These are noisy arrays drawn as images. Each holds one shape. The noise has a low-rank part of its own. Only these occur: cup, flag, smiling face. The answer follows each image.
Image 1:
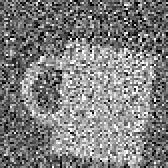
cup
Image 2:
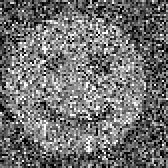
smiling face
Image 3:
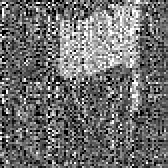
flag
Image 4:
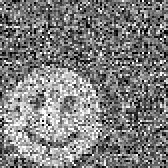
smiling face
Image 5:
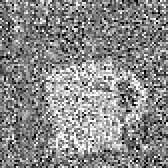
cup
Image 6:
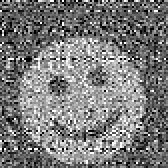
smiling face
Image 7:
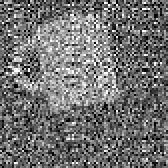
cup
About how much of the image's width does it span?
two thirds
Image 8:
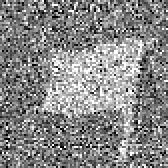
flag
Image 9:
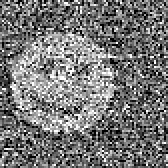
smiling face
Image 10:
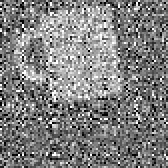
cup
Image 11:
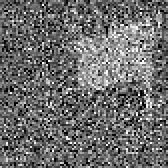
flag
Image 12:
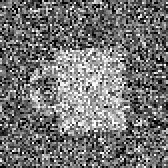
cup
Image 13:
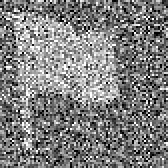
flag
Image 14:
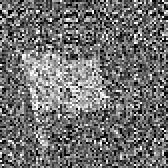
flag
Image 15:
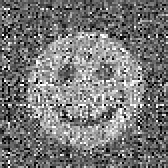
smiling face
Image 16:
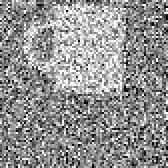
cup
